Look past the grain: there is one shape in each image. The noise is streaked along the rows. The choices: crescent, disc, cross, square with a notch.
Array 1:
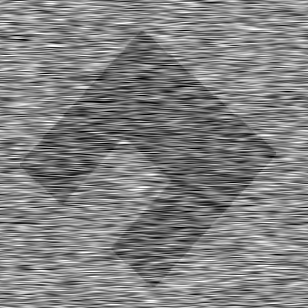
square with a notch
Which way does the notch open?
down and left
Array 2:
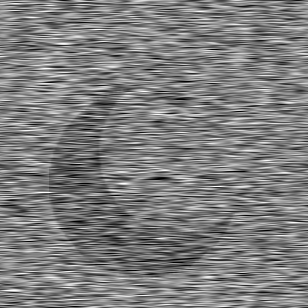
crescent
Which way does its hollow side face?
up and right
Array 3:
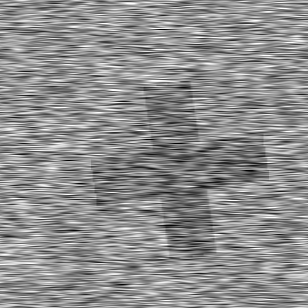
cross
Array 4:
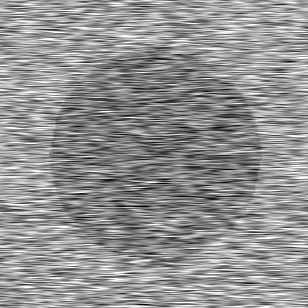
disc
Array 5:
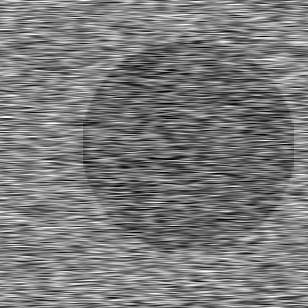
disc
